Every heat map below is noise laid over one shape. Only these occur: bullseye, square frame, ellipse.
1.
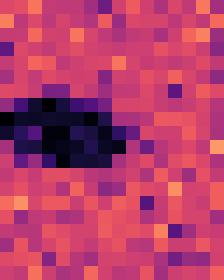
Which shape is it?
ellipse
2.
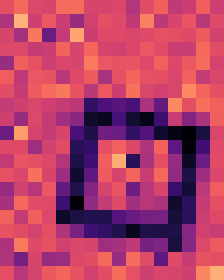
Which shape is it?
square frame
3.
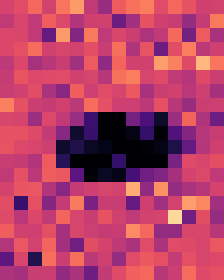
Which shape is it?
ellipse
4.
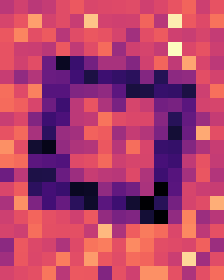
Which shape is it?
square frame
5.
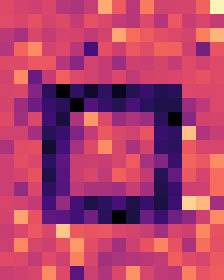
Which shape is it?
square frame
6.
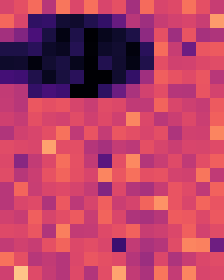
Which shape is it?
ellipse
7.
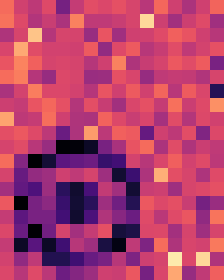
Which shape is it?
bullseye
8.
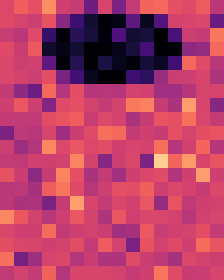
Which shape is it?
ellipse
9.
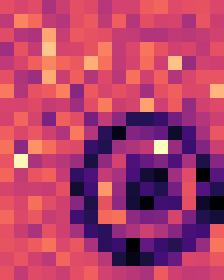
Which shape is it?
bullseye
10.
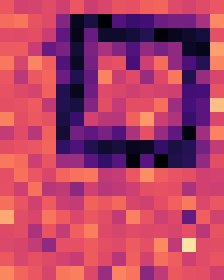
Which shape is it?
square frame
